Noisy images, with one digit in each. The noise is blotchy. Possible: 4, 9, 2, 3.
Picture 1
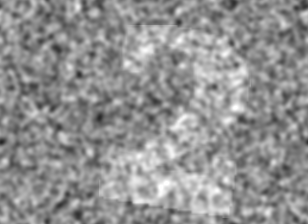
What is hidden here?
light 2
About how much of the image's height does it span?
nearly all
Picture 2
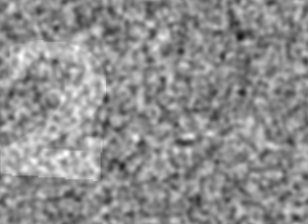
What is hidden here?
light 2
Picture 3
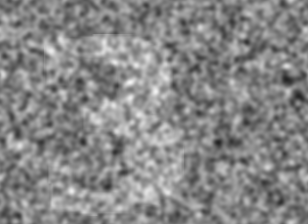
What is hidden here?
light 3
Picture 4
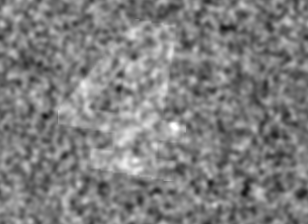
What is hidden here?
light 4
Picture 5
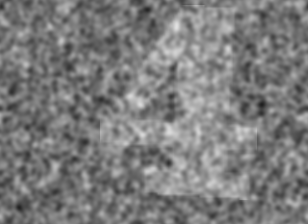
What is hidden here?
light 4
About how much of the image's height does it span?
nearly all
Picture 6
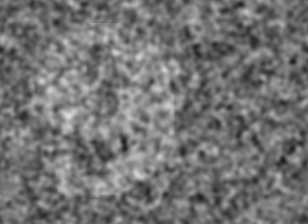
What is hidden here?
light 9
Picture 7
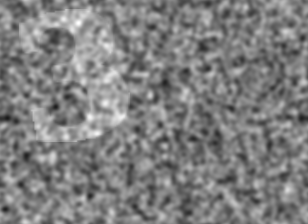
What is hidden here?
light 3
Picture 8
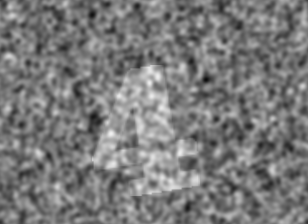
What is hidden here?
light 4
